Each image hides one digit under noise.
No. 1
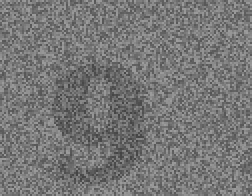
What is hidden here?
dark 9
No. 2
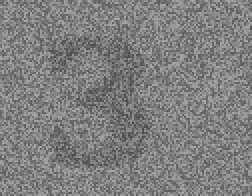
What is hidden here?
dark 3
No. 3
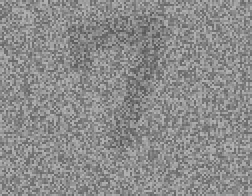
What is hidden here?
dark 7
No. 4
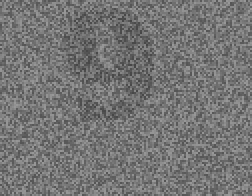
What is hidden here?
dark 9
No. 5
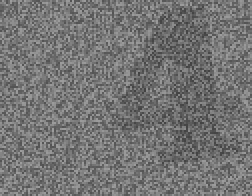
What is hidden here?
dark 4
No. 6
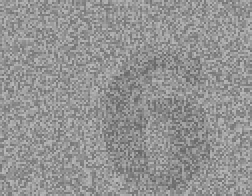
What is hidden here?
dark 6
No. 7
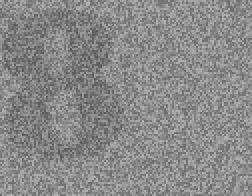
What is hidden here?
dark 8
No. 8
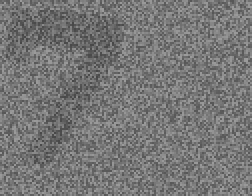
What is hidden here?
dark 7
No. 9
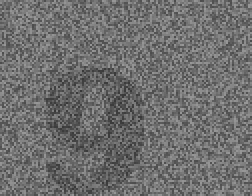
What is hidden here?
dark 9
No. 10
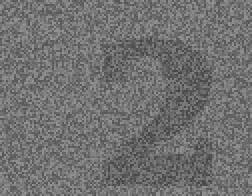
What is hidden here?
dark 2
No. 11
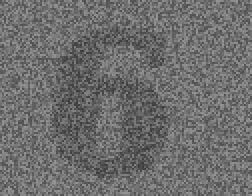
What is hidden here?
dark 6
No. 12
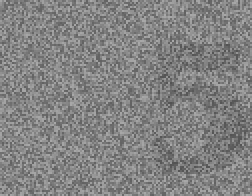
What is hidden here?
dark 5
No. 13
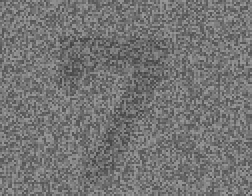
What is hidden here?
dark 7
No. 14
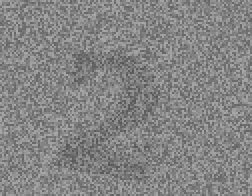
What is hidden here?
dark 2
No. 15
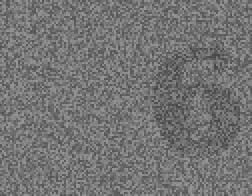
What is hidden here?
dark 6
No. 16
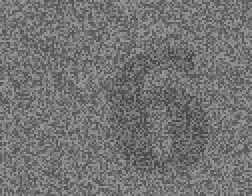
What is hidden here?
dark 6
